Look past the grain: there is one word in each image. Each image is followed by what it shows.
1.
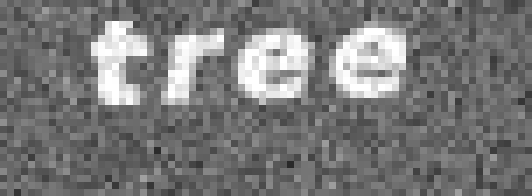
tree
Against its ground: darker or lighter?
lighter
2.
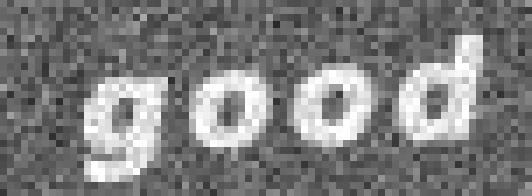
good
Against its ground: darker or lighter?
lighter
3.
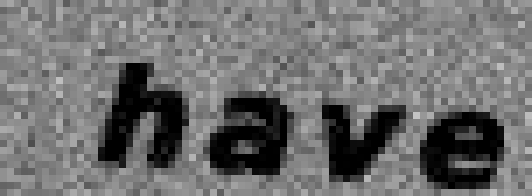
have
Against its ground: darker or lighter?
darker
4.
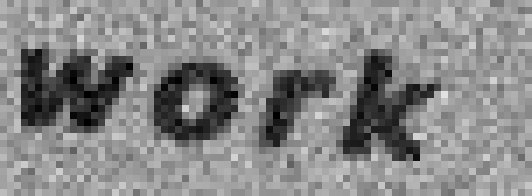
work
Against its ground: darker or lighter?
darker
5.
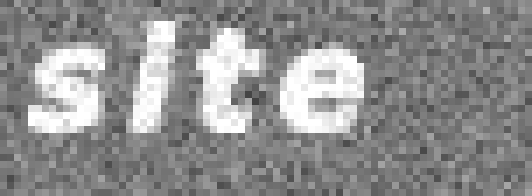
site
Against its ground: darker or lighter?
lighter
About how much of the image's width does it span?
two thirds
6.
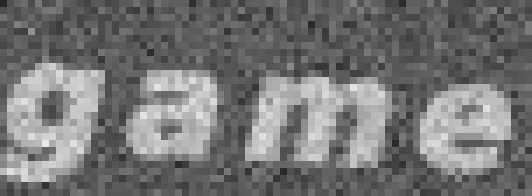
game
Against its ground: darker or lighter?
lighter
